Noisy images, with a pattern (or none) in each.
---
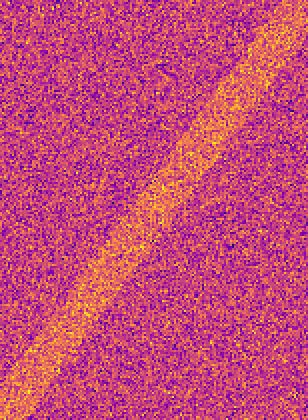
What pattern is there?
a diagonal band
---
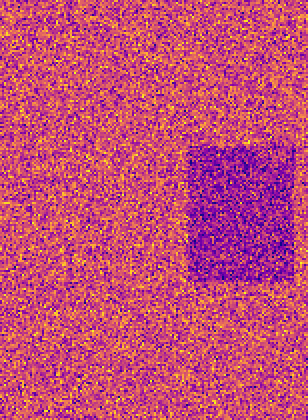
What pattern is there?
one block
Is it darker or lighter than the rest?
darker
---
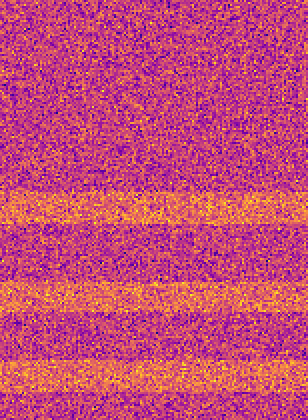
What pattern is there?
bands of rows
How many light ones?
3
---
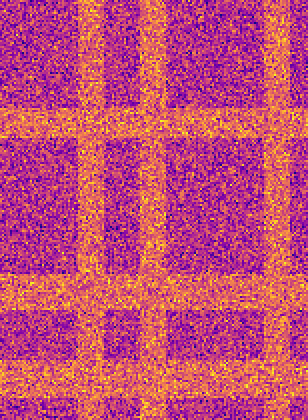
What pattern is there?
bands of rows crossing bands of columns
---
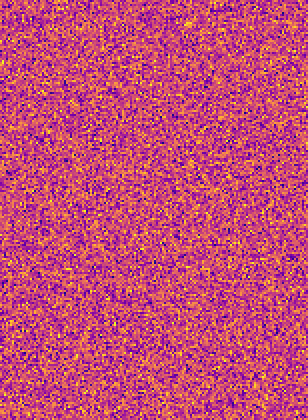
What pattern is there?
only noise
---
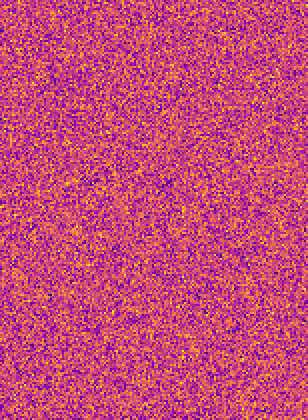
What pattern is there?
only noise
